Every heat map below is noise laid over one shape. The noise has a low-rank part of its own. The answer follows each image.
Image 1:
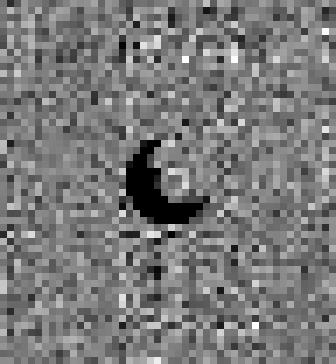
crescent
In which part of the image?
centre
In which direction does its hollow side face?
up and right
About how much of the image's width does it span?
a quarter
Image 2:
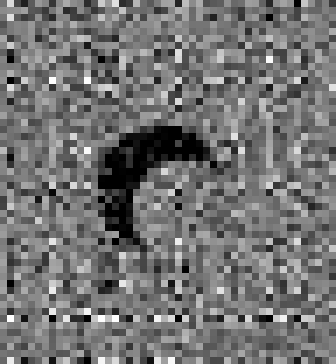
crescent
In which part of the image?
centre
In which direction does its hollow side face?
down and right
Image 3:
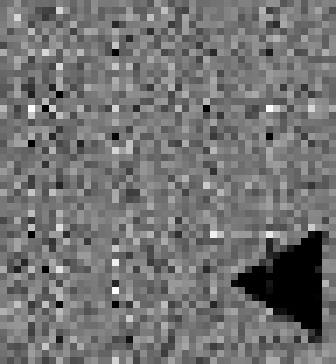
triangle
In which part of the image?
bottom right
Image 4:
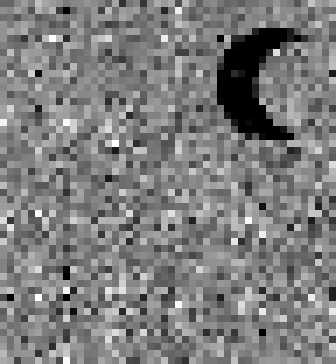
crescent
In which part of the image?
top right
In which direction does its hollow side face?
right
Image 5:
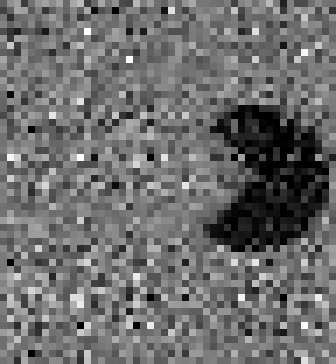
disc with a wedge cut out
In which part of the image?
middle right
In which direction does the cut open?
left
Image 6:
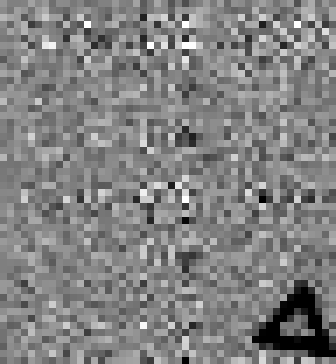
triangle frame
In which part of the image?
bottom right
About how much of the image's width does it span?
a quarter
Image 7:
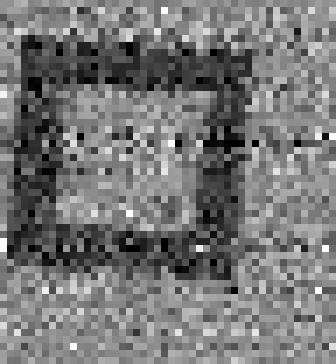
square frame
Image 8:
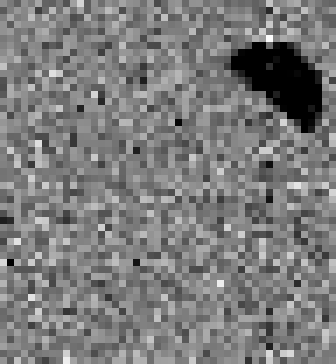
half disc
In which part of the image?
top right
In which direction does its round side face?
up and right
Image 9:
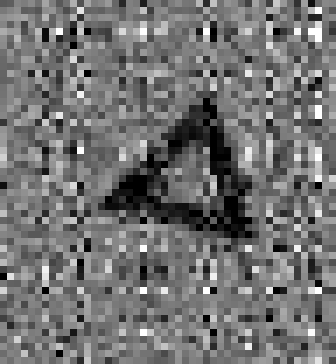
triangle frame
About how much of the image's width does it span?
half
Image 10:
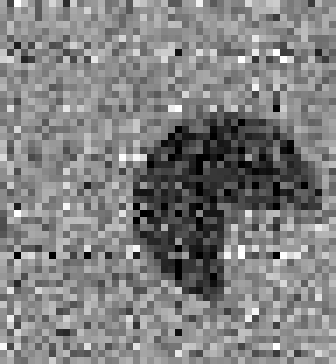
disc with a wedge cut out
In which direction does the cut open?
down and right
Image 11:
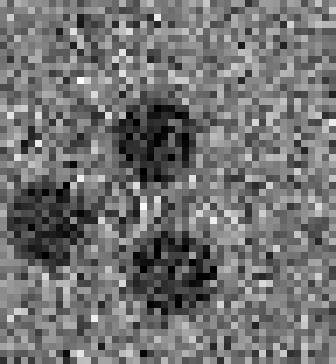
three dots
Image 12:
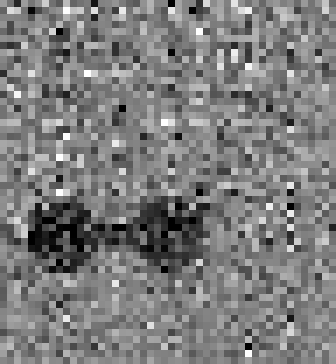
dumbbell
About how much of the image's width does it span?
half
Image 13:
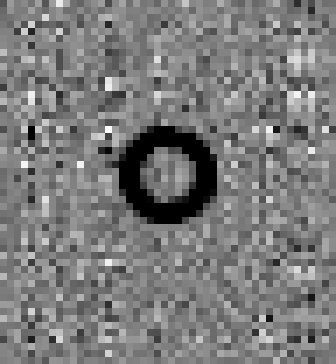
ring
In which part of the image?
centre
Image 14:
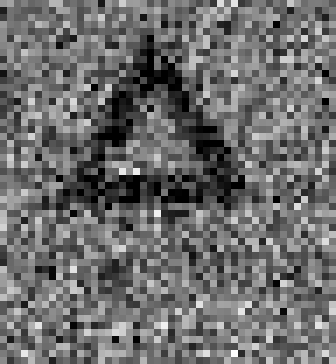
triangle frame
